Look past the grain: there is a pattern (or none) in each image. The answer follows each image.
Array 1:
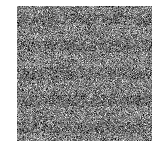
horizontal stripes
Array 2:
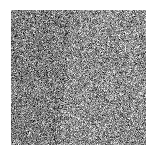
a sharp edge
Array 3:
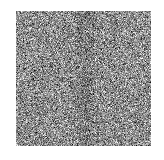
one vertical stripe
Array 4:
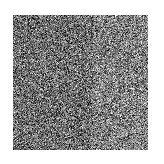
a sharp edge
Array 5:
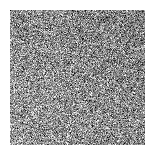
a smooth slope
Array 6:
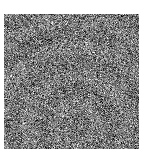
rings round one point
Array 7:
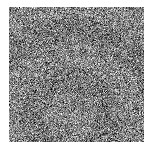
rings round one point
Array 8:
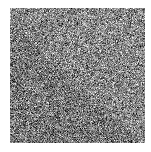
a sharp edge
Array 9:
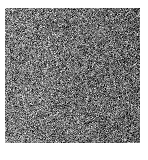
a smooth slope
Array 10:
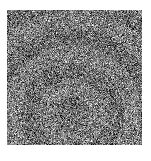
rings round one point
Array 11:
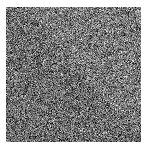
a sharp edge
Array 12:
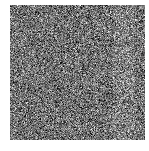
one vertical stripe
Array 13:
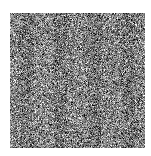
vertical stripes
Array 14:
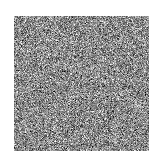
only noise
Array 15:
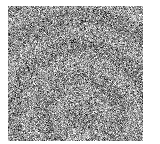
rings round one point
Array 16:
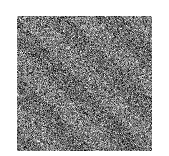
diagonal stripes
